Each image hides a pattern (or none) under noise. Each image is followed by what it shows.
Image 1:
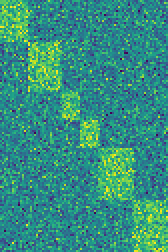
blocks along the diagonal
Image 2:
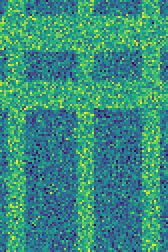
bands of rows crossing bands of columns
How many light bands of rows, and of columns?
2 and 3
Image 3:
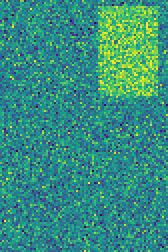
one block
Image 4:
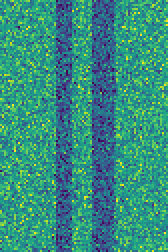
bands of columns
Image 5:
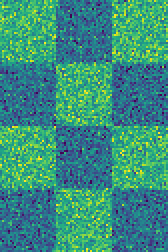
a checkerboard
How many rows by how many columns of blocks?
4 by 3
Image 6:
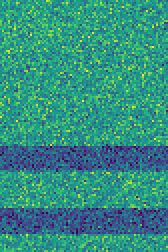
bands of rows
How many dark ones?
2
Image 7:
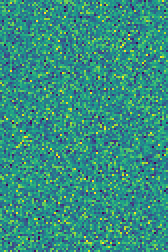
only noise
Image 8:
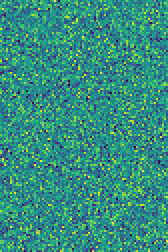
only noise
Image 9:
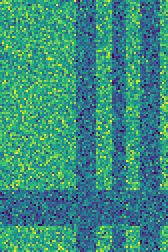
bands of rows crossing bands of columns
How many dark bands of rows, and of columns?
1 and 3
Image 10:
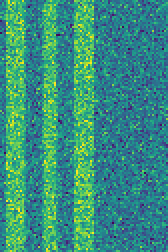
bands of columns
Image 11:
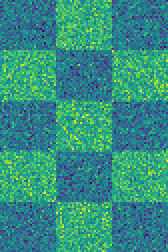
a checkerboard
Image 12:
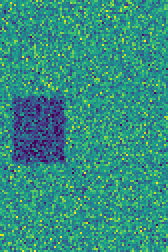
one block
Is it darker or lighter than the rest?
darker
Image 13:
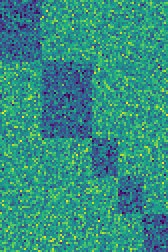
blocks along the diagonal
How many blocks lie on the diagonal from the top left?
5
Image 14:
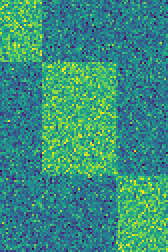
blocks along the diagonal
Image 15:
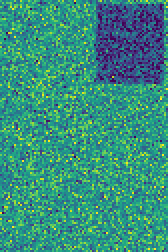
one block
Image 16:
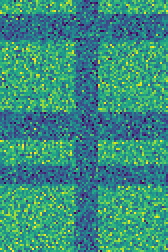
bands of rows crossing bands of columns
